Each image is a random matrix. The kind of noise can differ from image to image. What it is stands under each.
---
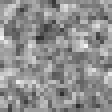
blotchy
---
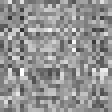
low rank plus noise
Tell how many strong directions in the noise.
one
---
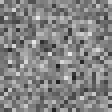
independent entries
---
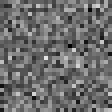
independent entries
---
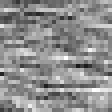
streaked along the rows
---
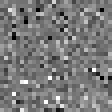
heavy tails
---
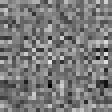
low rank plus noise
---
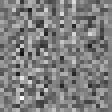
columns of uneven size
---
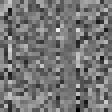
columns of uneven size
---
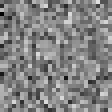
low rank plus noise
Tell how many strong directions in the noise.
five to eight
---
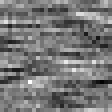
streaked along the rows
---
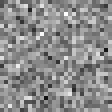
independent entries
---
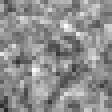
blotchy
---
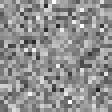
independent entries
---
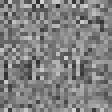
low rank plus noise
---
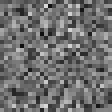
low rank plus noise
